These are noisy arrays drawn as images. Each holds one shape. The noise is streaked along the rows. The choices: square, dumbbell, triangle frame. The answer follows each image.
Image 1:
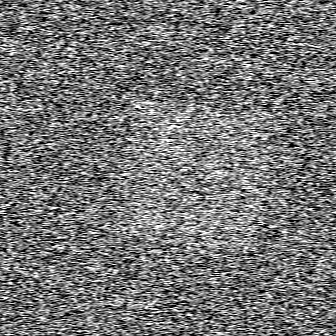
light square
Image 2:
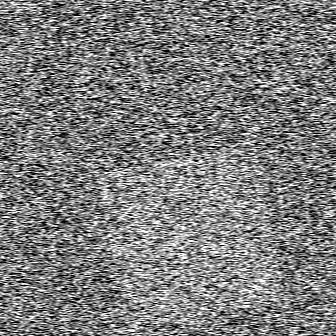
light square
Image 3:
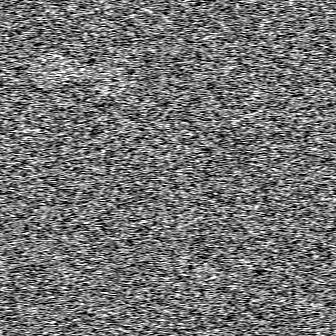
light dumbbell, top left
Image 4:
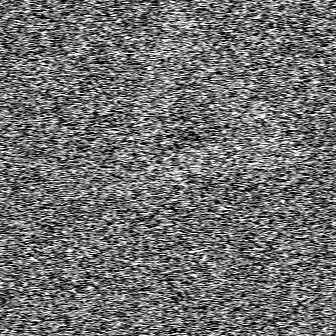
light triangle frame
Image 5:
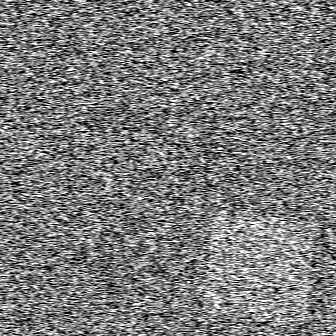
light square, bottom right
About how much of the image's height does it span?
a third
